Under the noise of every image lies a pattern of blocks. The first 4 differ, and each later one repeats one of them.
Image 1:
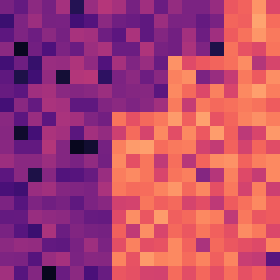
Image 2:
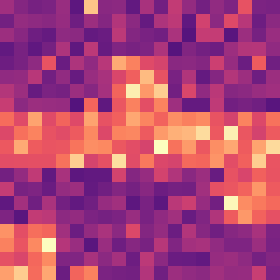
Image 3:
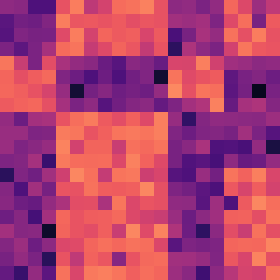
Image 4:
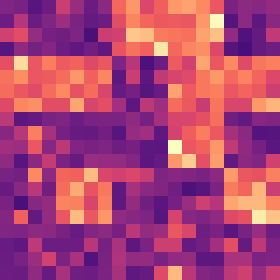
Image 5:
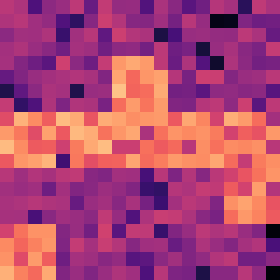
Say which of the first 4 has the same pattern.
2
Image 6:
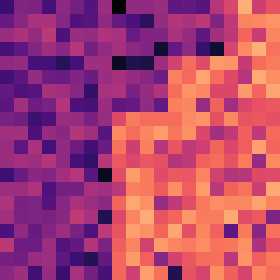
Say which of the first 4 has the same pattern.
1
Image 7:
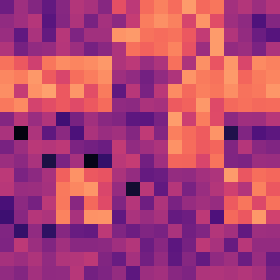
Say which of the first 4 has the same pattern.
4
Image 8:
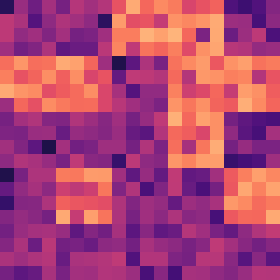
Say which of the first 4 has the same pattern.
4
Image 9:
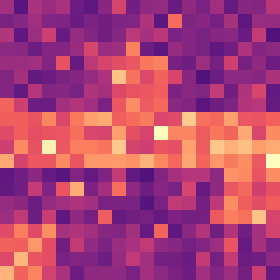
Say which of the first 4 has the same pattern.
2
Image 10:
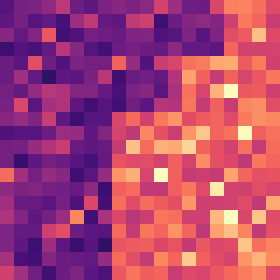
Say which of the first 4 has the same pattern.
1
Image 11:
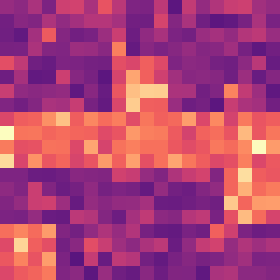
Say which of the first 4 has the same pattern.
2
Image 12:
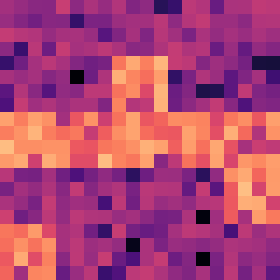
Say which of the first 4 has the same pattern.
2
